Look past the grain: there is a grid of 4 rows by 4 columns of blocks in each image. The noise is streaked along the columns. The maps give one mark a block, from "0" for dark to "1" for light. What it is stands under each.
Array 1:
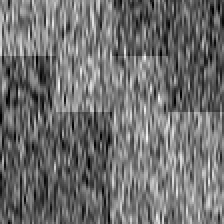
1100
0110
0011
0011
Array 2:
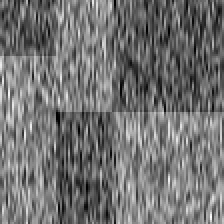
0100
1100
1011
1011
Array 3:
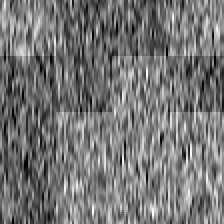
1001
0010
0111
0111
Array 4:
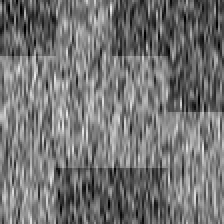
0100
1110
1111
1001
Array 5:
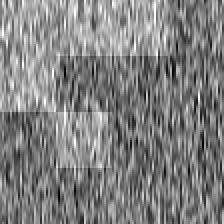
1110
1000
0100
0000
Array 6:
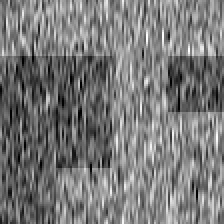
1111
0010
0011
0111
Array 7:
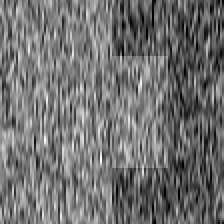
1100
1110
1110
1100
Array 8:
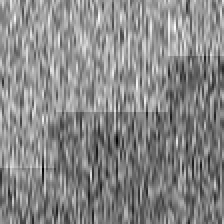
1111
1110
1000
0000
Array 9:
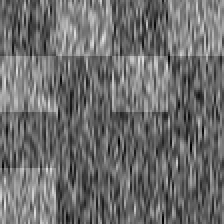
0101
1010
0000
1000
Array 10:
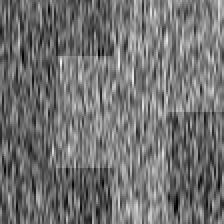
0011
0111
0110
0010
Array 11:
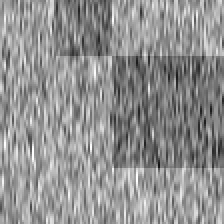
1011
1100
1100
1111
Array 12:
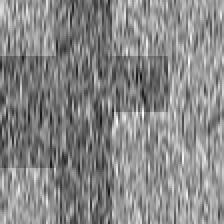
1011
0001
0011
1011
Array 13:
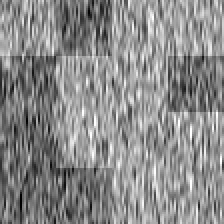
1011
0110
0111
0011
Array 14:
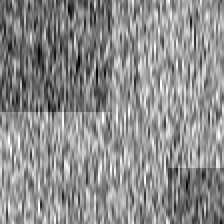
0011
0011
1111
1110
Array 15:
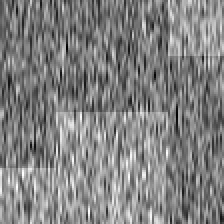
0001
0000
0110
1110
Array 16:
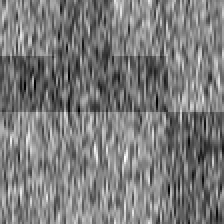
1011
0001
1110
1110
